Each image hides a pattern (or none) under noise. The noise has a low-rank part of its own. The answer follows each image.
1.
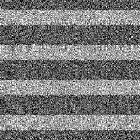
horizontal stripes
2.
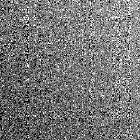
a smooth slope
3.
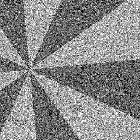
spokes from one point
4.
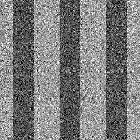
vertical stripes
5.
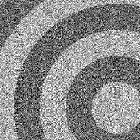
rings round one point
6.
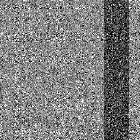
one vertical stripe
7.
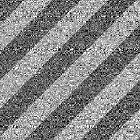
diagonal stripes
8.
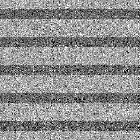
horizontal stripes
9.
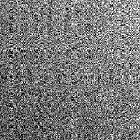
a smooth slope
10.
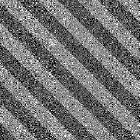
diagonal stripes
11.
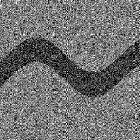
a wavy band
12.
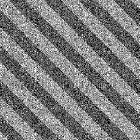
diagonal stripes
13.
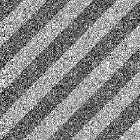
diagonal stripes
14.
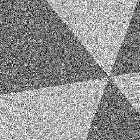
spokes from one point
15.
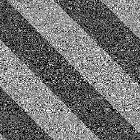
diagonal stripes
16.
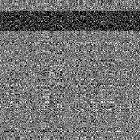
one horizontal stripe
